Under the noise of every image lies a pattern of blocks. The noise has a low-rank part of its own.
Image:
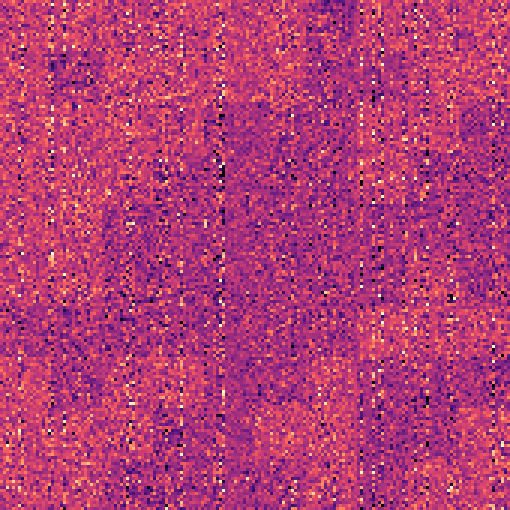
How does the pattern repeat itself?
mirrored about the diagonal from the top left
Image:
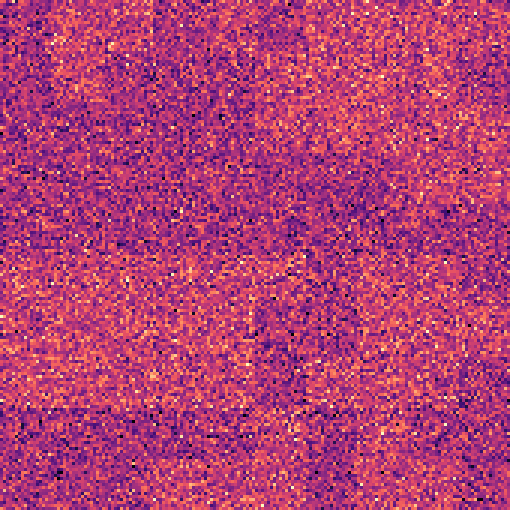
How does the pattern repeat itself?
no symmetry
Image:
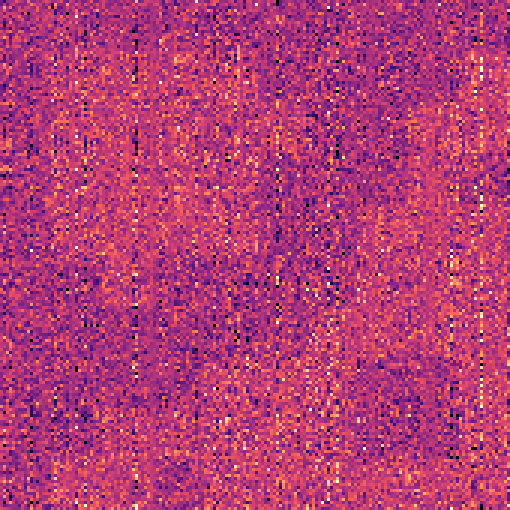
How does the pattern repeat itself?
mirrored about the diagonal from the top left
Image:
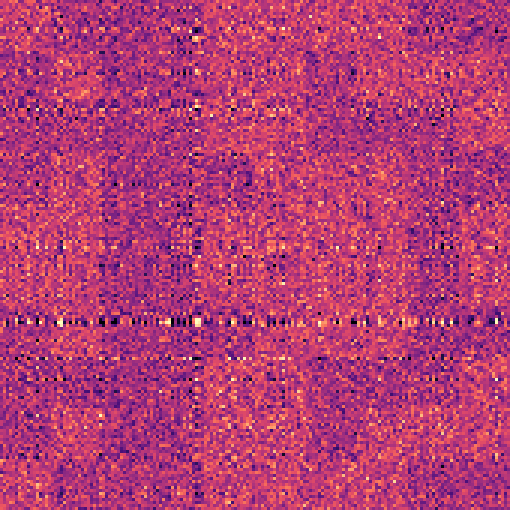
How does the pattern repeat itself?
top and bottom mirror each other
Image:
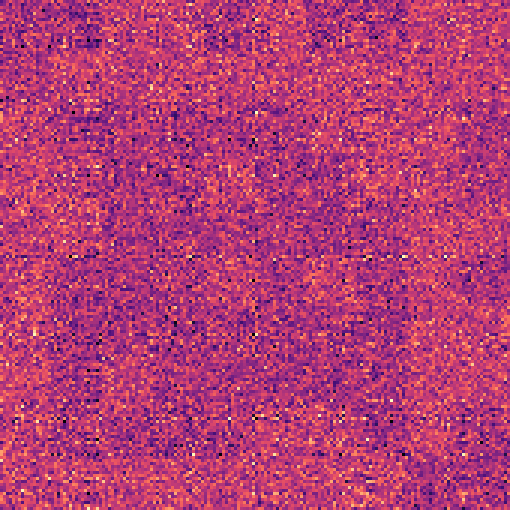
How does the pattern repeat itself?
mirrored about the diagonal from the bottom left
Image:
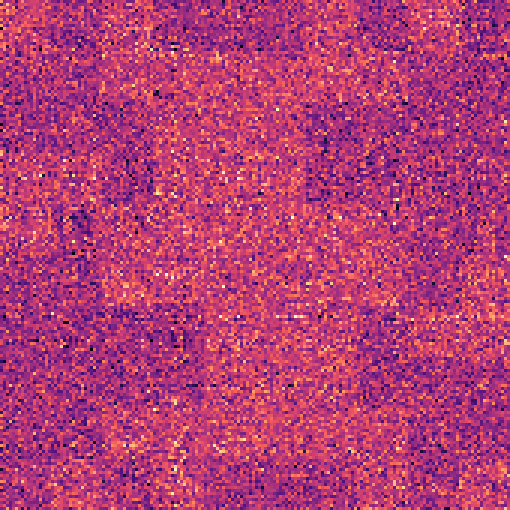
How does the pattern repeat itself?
the same after a half turn
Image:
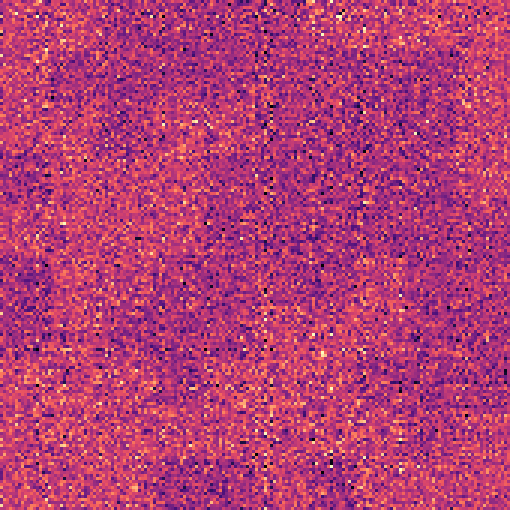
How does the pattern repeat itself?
mirrored about the diagonal from the bottom left
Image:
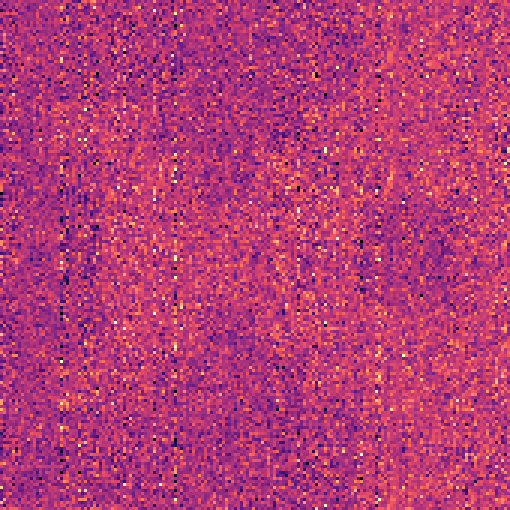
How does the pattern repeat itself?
top and bottom mirror each other
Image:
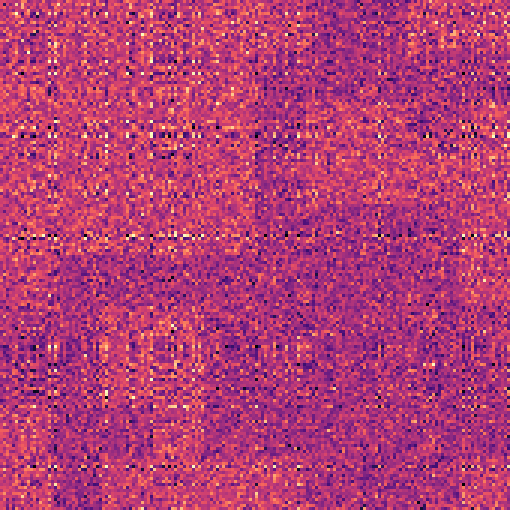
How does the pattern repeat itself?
mirrored about the diagonal from the top left
